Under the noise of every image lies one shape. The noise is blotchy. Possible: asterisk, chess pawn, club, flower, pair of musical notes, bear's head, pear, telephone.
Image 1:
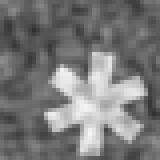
asterisk
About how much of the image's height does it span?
two thirds
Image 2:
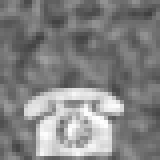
telephone
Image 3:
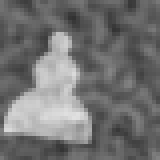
chess pawn
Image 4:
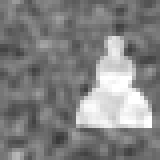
chess pawn
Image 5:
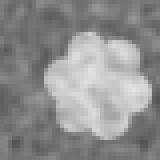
flower
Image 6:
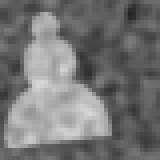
chess pawn
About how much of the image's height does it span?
nearly all
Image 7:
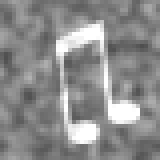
pair of musical notes
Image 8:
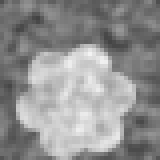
flower
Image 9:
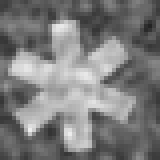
asterisk
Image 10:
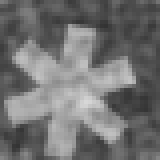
asterisk
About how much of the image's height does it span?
nearly all
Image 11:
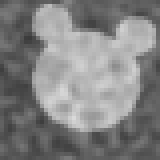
bear's head
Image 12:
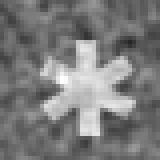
asterisk
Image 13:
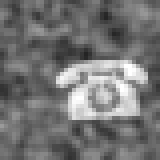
telephone
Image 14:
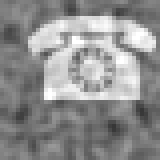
telephone
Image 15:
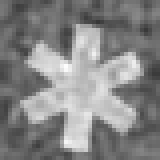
asterisk
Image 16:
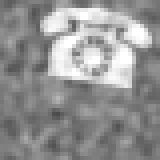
telephone
